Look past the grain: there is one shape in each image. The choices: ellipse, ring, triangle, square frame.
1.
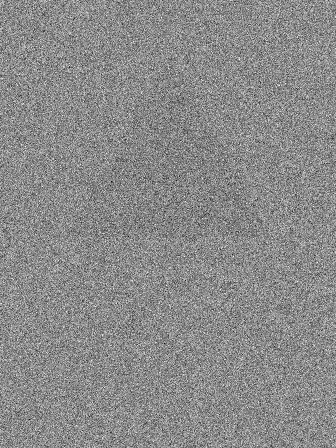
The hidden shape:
triangle
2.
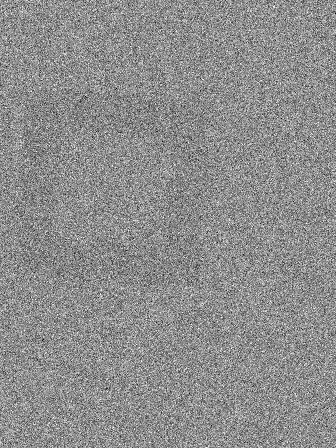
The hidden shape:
square frame
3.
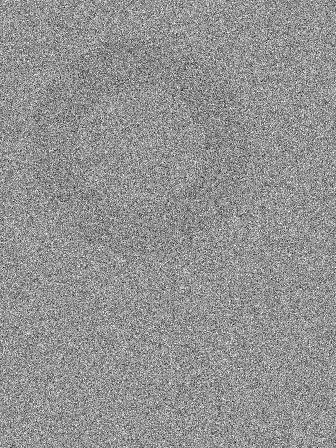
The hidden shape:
ring
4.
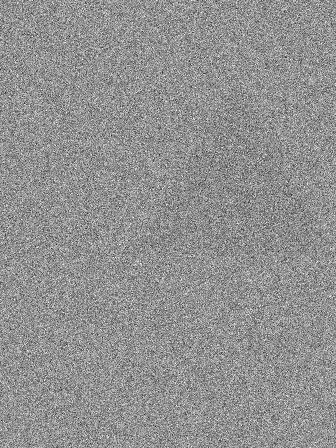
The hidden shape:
triangle
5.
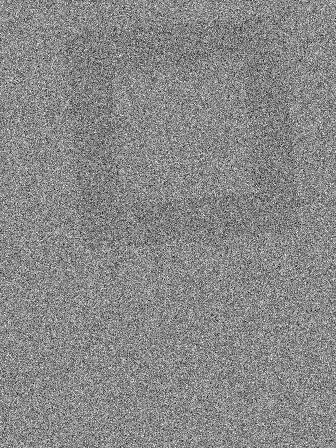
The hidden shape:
square frame
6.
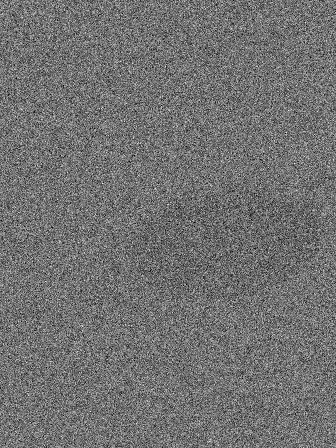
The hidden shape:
ellipse
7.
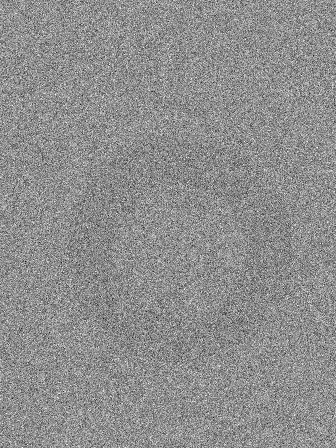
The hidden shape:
ring
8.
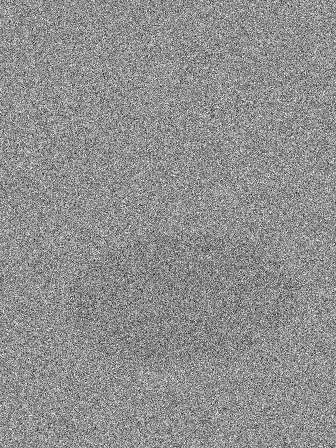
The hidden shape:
ellipse
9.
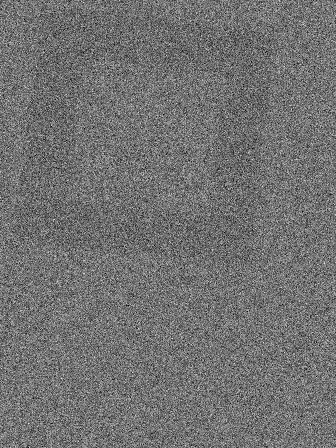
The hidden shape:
square frame
